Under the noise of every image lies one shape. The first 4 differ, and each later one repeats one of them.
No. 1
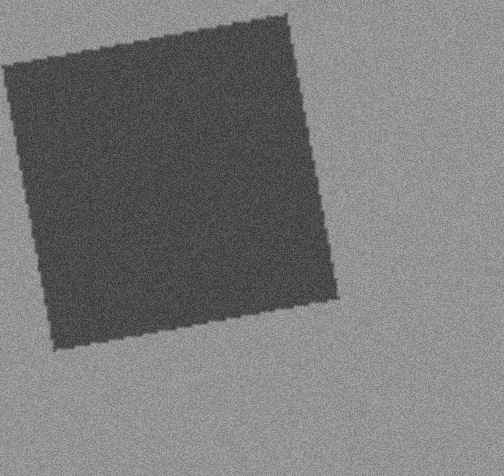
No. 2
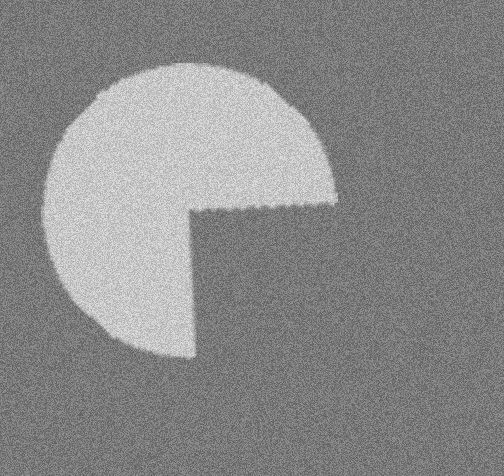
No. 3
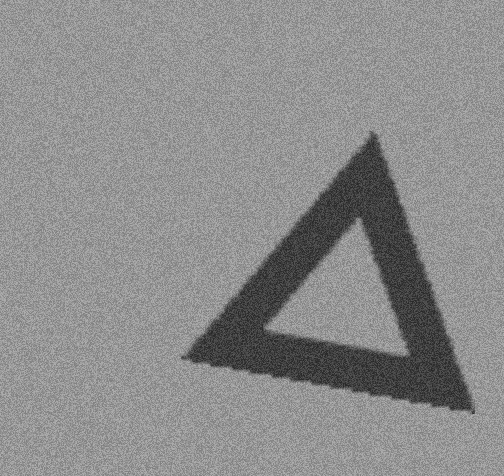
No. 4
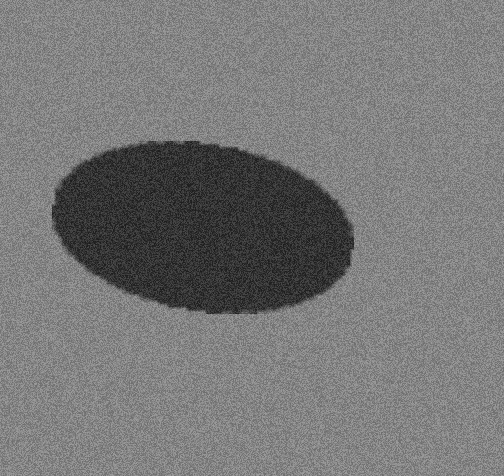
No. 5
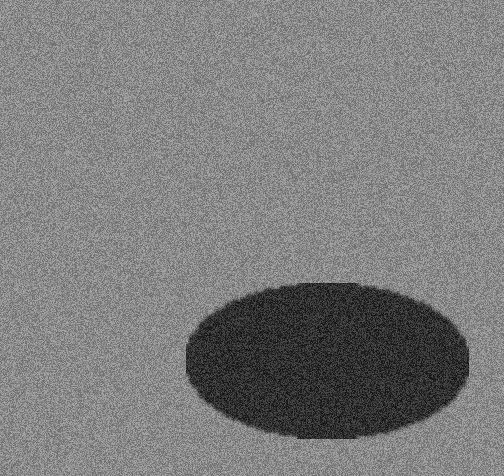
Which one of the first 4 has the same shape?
4
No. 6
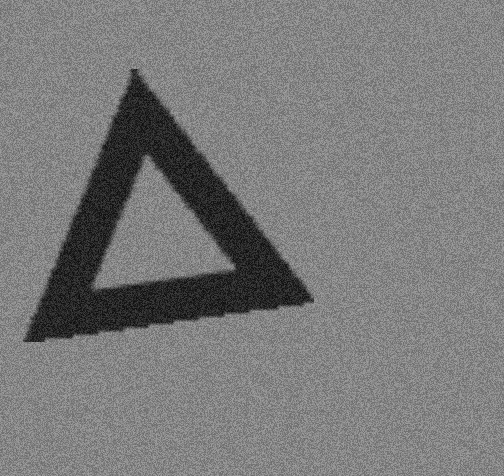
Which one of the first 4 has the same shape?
3
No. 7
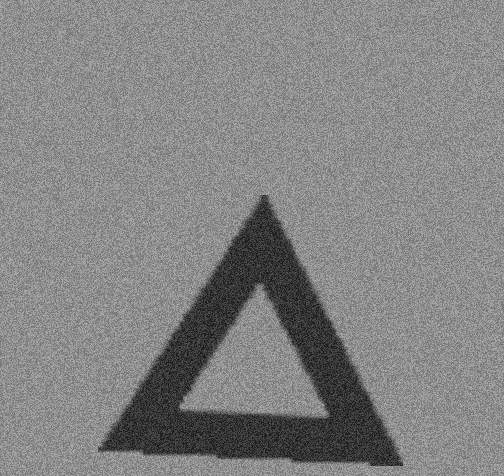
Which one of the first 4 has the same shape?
3
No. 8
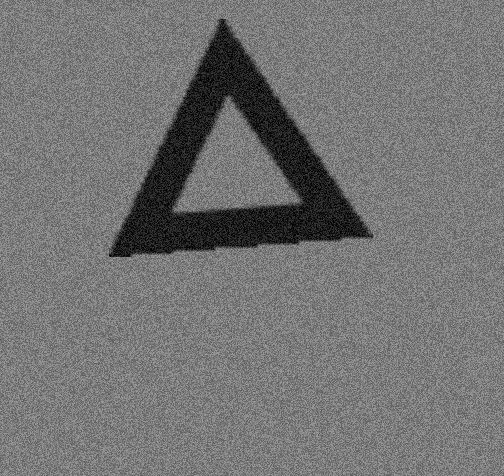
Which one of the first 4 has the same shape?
3
